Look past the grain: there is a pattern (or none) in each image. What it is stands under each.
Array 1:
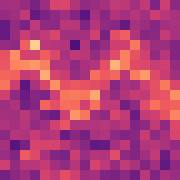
a wavy band
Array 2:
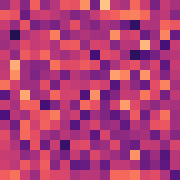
only noise
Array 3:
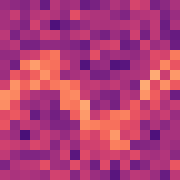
a wavy band
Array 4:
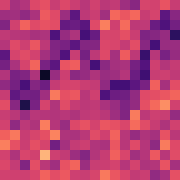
a wavy band
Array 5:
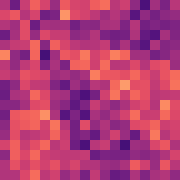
spokes from one point
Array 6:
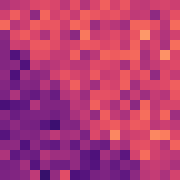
a sharp edge
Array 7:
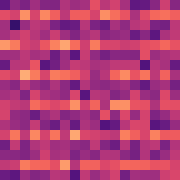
horizontal stripes
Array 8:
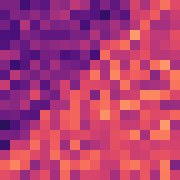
a sharp edge
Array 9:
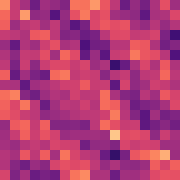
diagonal stripes
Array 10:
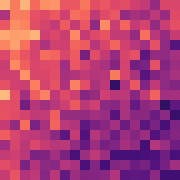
a smooth slope
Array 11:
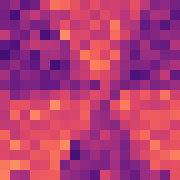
spokes from one point
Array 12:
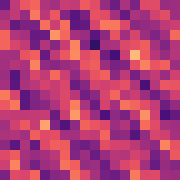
diagonal stripes
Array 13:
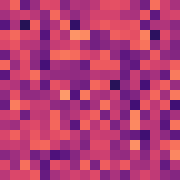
only noise
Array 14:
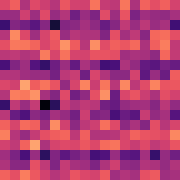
horizontal stripes
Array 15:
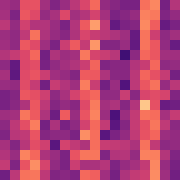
vertical stripes
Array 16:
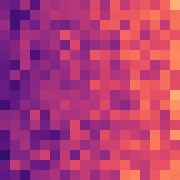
a smooth slope
